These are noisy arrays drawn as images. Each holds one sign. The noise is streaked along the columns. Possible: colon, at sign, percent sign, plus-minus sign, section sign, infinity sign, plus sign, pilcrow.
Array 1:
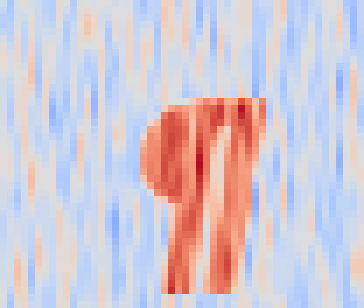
pilcrow
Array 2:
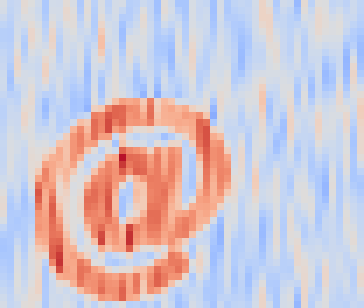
at sign
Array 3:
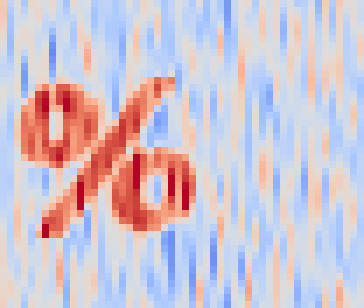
percent sign
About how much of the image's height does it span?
half
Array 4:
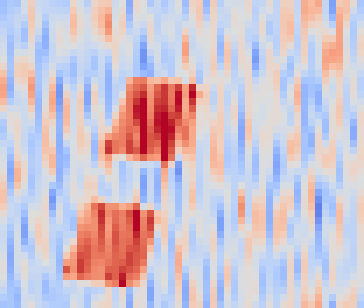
colon
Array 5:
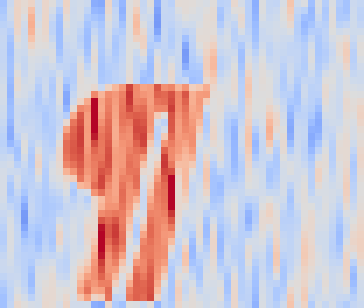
pilcrow
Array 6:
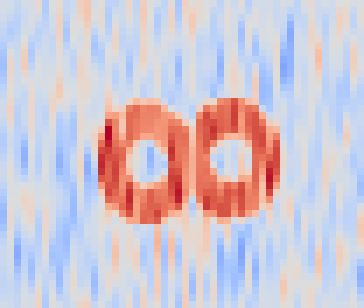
infinity sign
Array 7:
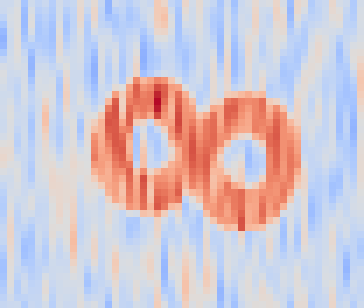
infinity sign
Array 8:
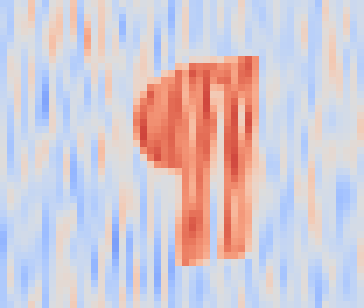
pilcrow
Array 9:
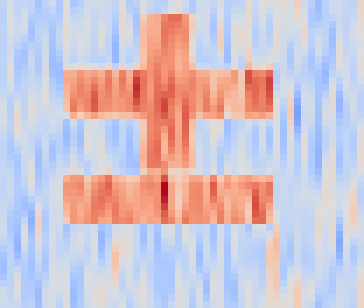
plus-minus sign
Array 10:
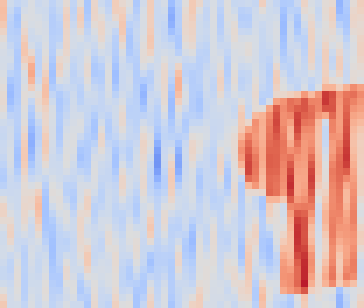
pilcrow
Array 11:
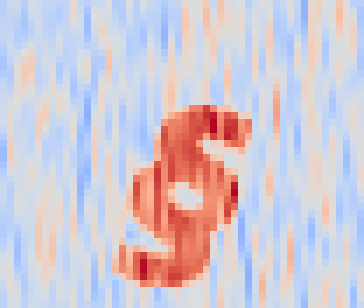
section sign
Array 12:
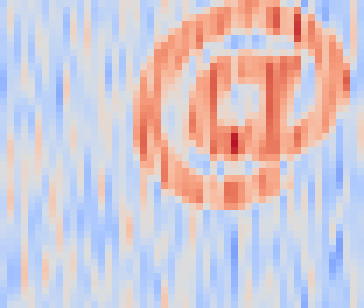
at sign
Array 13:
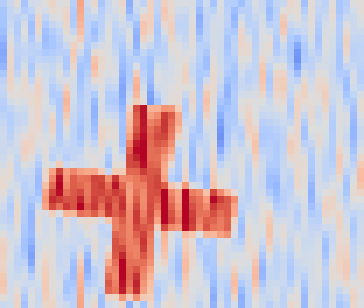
plus sign
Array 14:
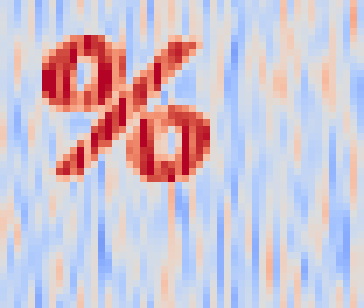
percent sign
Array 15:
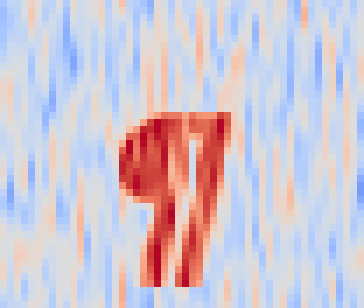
pilcrow
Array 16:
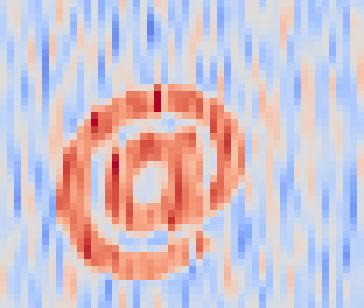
at sign
